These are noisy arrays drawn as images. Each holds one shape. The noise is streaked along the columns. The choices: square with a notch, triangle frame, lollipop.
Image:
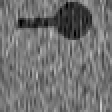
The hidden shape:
lollipop
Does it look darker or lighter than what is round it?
darker
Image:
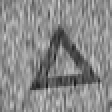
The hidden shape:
triangle frame
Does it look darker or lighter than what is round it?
darker
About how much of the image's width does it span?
two thirds
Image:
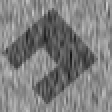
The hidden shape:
square with a notch
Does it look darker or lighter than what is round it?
darker
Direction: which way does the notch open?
down and left
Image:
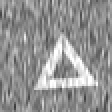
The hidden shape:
triangle frame
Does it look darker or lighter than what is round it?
lighter
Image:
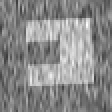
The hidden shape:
square with a notch
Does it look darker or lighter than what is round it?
lighter
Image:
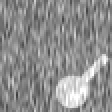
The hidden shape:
lollipop
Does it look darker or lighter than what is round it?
lighter
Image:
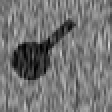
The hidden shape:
lollipop
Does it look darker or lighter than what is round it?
darker
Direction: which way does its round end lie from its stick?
down and left
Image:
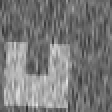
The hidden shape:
square with a notch
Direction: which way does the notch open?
up
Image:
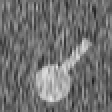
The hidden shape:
lollipop
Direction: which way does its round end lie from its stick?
down and left
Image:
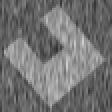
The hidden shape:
square with a notch
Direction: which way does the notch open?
up and left
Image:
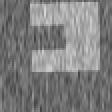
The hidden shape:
square with a notch
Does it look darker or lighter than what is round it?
lighter
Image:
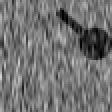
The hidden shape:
lollipop
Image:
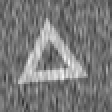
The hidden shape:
triangle frame
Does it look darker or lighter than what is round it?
lighter
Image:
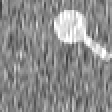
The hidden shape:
lollipop
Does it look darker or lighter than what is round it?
lighter
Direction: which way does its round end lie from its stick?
up and left
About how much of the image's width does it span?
half
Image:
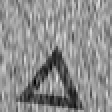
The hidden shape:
triangle frame
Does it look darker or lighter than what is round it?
darker
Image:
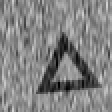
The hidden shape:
triangle frame
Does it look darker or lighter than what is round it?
darker
